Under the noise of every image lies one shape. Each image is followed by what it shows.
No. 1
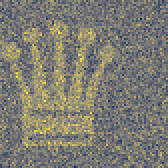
chess queen
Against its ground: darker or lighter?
lighter
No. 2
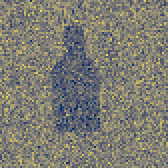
bottle
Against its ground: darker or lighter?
darker
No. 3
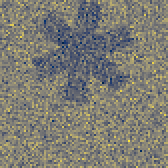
asterisk
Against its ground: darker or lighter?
darker
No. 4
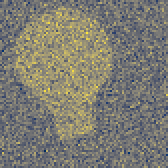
light bulb
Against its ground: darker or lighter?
lighter
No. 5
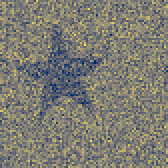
star
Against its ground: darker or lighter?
darker
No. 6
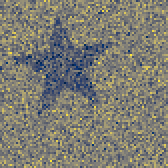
star
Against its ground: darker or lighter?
darker
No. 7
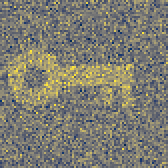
key
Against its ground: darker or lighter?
lighter
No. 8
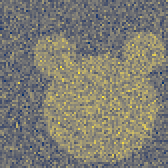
bear's head
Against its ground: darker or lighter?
lighter
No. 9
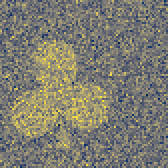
club
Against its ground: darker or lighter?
lighter
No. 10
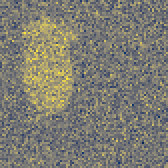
footprint
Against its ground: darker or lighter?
lighter
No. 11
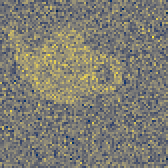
teapot
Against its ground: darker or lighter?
lighter
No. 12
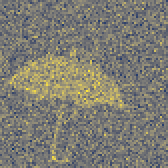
umbrella
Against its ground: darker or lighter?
lighter
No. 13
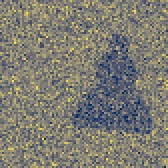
chess pawn
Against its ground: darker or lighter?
darker
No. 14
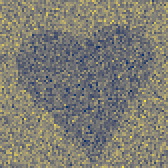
heart
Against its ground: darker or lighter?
darker
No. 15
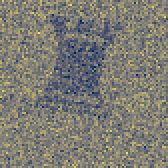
chess rook
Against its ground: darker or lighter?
darker
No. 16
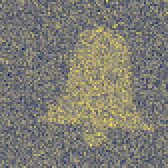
bell
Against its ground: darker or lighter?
lighter
